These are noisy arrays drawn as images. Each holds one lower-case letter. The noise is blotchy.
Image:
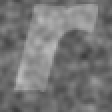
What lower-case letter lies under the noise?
r
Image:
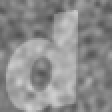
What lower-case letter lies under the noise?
d
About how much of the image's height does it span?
nearly all
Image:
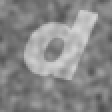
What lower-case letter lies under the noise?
d
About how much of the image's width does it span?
two thirds
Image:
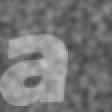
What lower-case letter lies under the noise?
a
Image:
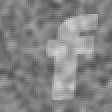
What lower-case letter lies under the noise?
f
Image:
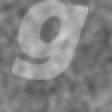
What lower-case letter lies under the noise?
g
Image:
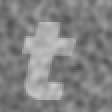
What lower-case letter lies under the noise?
t
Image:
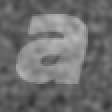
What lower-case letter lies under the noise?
a
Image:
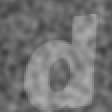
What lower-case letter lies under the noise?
d
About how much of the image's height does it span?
nearly all
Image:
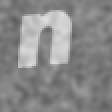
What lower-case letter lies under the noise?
n
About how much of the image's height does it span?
half
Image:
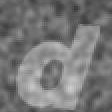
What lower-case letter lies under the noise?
d
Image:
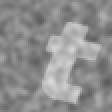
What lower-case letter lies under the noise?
t
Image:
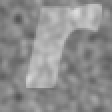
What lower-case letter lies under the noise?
r
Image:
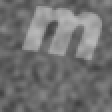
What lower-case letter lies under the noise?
m
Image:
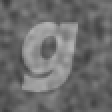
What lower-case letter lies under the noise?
g
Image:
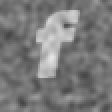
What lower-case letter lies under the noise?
f
